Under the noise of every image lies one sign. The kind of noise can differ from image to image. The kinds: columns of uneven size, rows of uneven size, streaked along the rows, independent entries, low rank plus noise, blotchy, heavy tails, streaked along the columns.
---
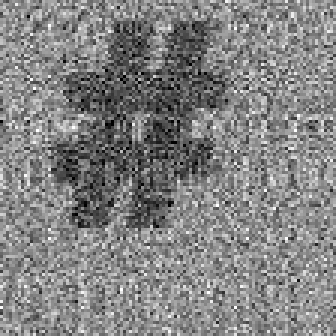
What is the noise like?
low rank plus noise
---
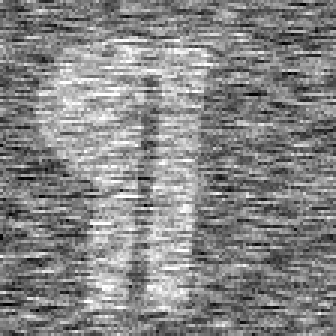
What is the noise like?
streaked along the rows
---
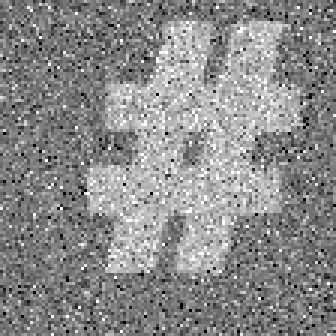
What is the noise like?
heavy tails
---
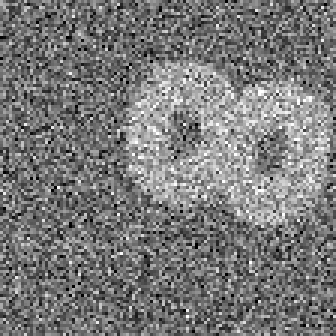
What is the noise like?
independent entries
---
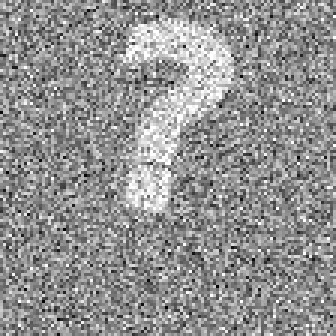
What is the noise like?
independent entries
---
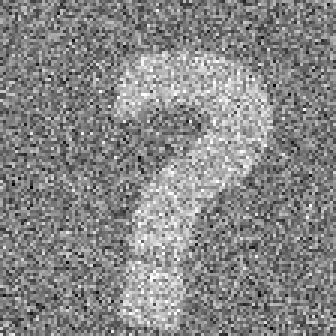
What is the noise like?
independent entries
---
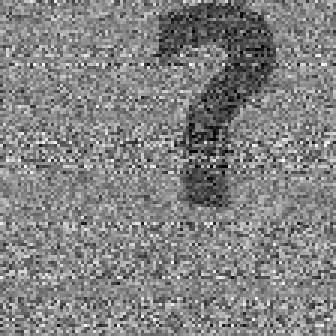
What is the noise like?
rows of uneven size
